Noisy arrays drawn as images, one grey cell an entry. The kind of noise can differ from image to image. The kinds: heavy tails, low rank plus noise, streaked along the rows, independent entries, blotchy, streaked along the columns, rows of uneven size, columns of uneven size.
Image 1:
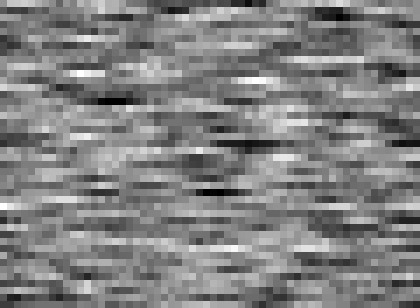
streaked along the rows
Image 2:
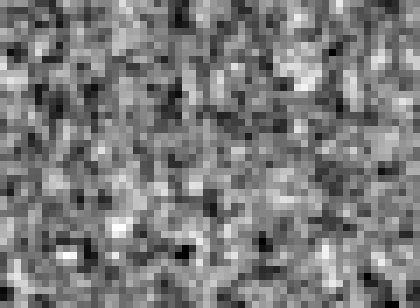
blotchy
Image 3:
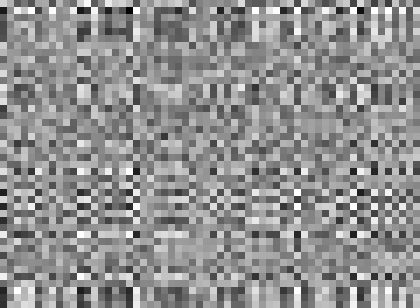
low rank plus noise
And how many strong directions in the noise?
one
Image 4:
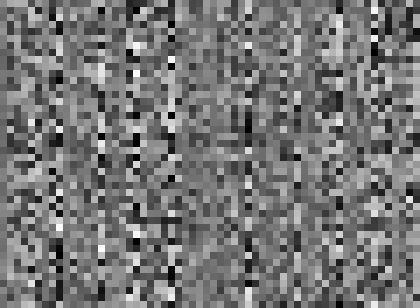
columns of uneven size
